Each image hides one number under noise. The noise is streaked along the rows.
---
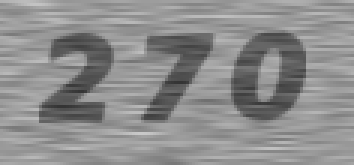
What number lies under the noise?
270
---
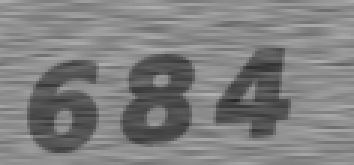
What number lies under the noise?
684
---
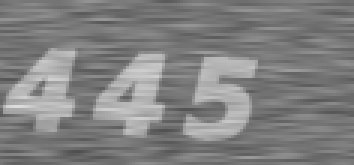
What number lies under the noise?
445
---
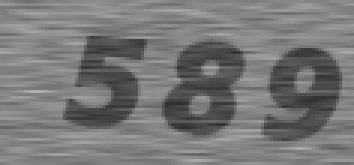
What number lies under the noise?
589
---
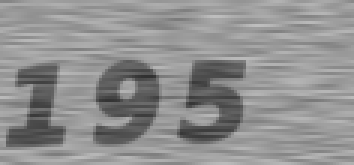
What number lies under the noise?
195
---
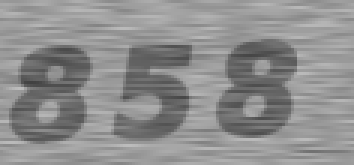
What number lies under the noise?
858
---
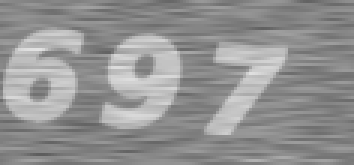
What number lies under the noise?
697
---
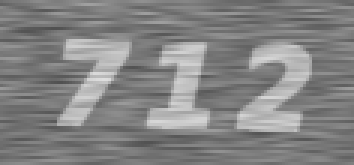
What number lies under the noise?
712
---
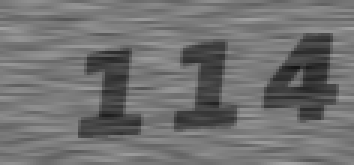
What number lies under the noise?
114
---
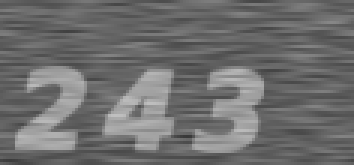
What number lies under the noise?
243
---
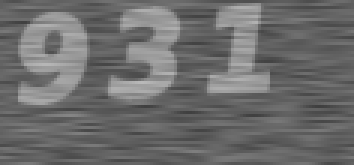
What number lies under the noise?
931
